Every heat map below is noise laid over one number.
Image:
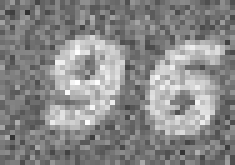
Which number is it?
96
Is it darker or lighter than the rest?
lighter
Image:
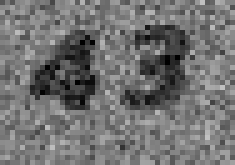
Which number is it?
43
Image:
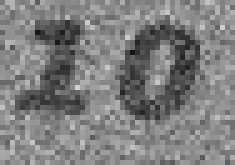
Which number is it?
10
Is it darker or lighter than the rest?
darker
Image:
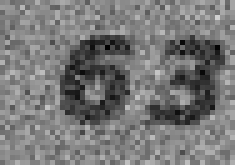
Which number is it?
63
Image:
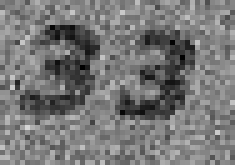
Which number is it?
33
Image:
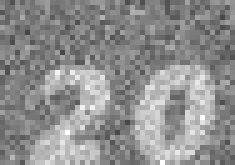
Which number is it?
20
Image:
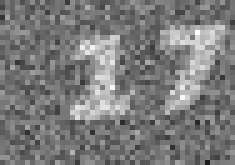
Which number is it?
17
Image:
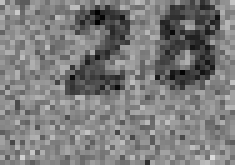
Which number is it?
28
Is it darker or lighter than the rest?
darker
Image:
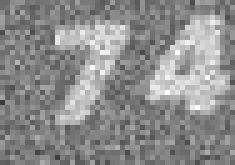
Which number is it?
74
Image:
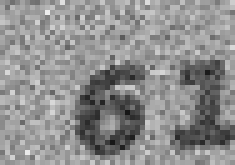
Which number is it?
61
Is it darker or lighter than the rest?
darker
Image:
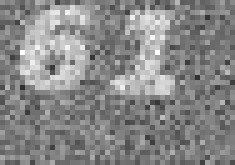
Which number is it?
61
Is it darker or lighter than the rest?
lighter
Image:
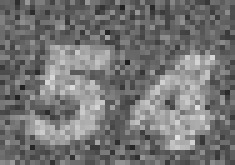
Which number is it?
54
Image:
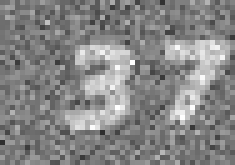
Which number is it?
37
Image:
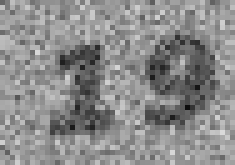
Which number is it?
19
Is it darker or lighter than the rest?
darker
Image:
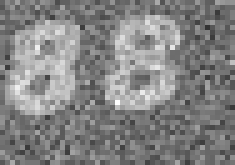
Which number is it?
88
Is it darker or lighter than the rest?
lighter
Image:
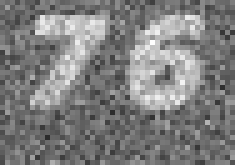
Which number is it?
76
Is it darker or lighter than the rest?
lighter
